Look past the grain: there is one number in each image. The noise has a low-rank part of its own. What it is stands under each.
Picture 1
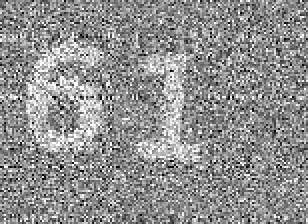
61
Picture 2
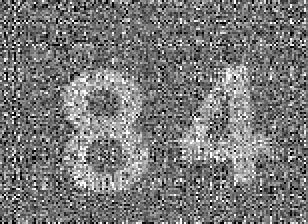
84
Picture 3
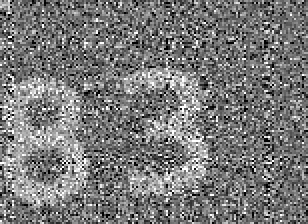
83
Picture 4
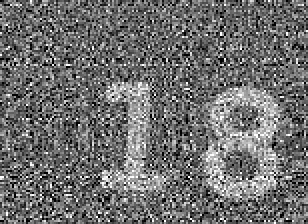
18
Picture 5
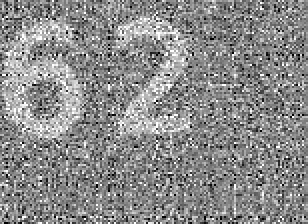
62
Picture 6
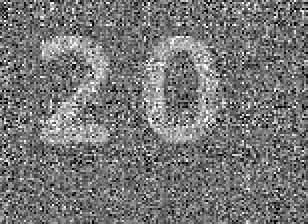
20
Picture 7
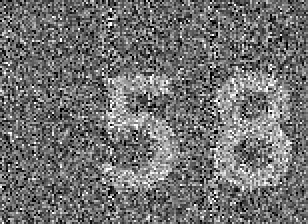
58
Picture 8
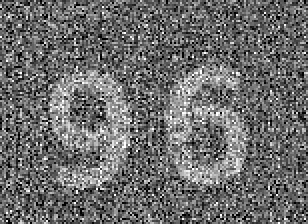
96
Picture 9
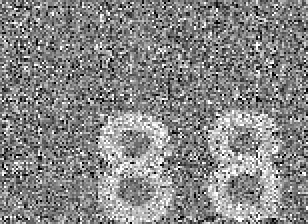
88
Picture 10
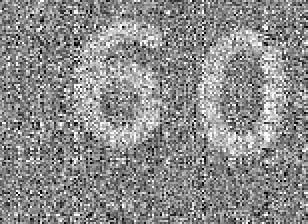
60
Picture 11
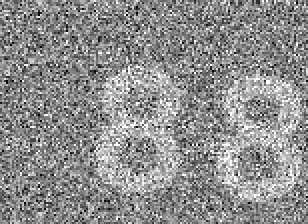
88
